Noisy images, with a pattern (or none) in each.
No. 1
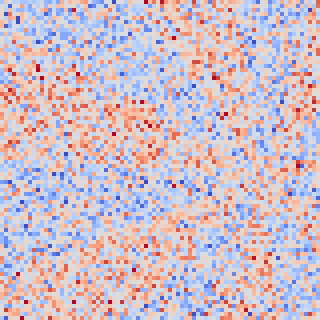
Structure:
spokes from one point
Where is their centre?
middle right
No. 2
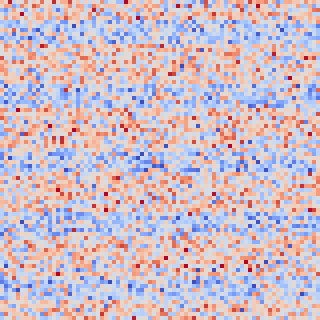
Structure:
horizontal stripes
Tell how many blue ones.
5
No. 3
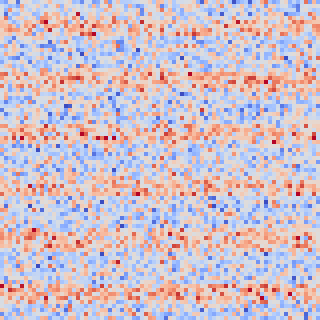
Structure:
horizontal stripes
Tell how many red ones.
6
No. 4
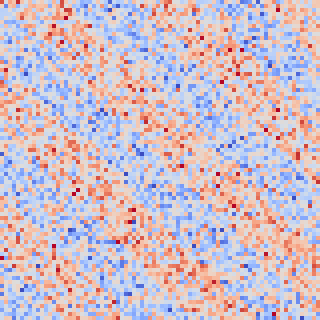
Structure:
diagonal stripes
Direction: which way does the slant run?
top left to bottom right
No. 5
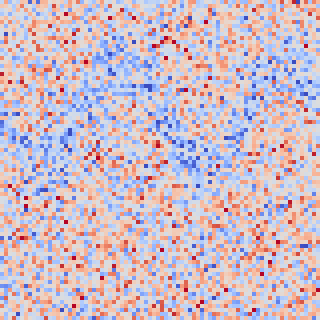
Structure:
a wavy band
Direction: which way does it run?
left to right
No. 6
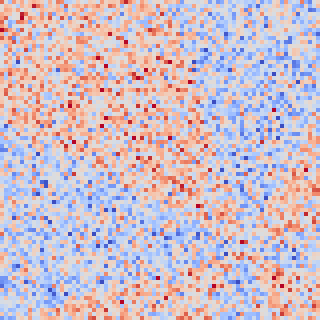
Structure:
spokes from one point
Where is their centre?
bottom right
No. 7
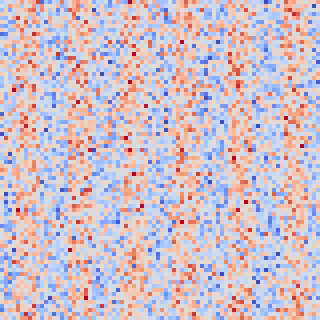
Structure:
vertical stripes
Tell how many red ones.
6
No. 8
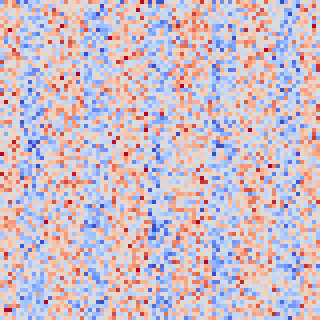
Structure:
vertical stripes
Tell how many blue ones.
5
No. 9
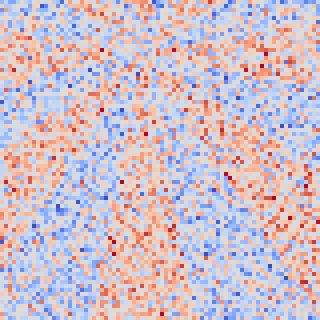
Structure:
spokes from one point
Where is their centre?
top middle
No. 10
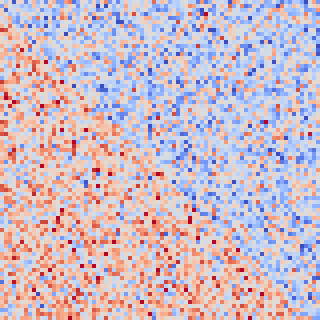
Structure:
a sharp edge
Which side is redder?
bottom left
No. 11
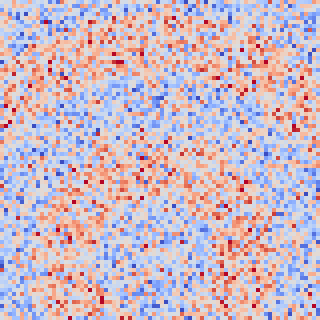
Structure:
rings round one point
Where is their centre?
bottom middle
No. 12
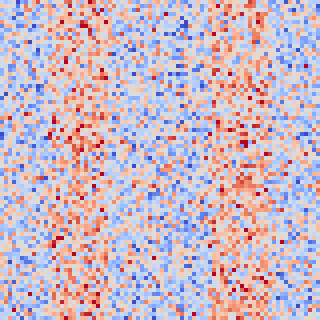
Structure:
vertical stripes
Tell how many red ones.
2
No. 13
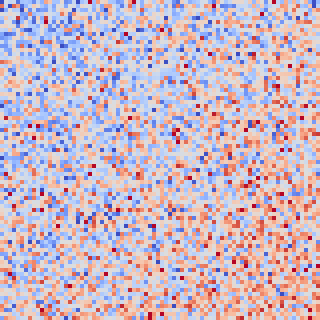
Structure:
a smooth slope
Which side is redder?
bottom right
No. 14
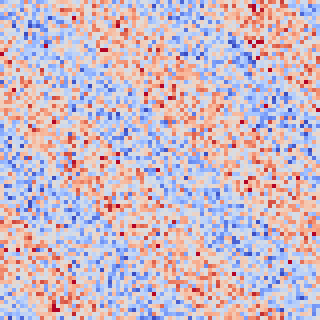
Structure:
diagonal stripes
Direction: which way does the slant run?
top left to bottom right
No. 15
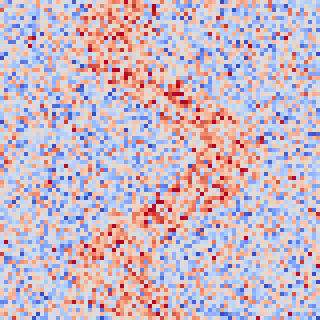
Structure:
a wavy band
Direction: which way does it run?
top to bottom
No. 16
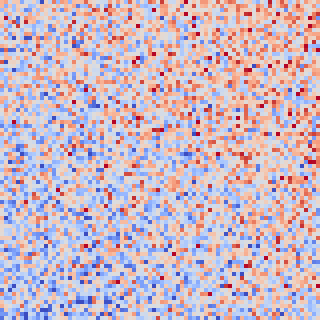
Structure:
a smooth slope
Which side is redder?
top right
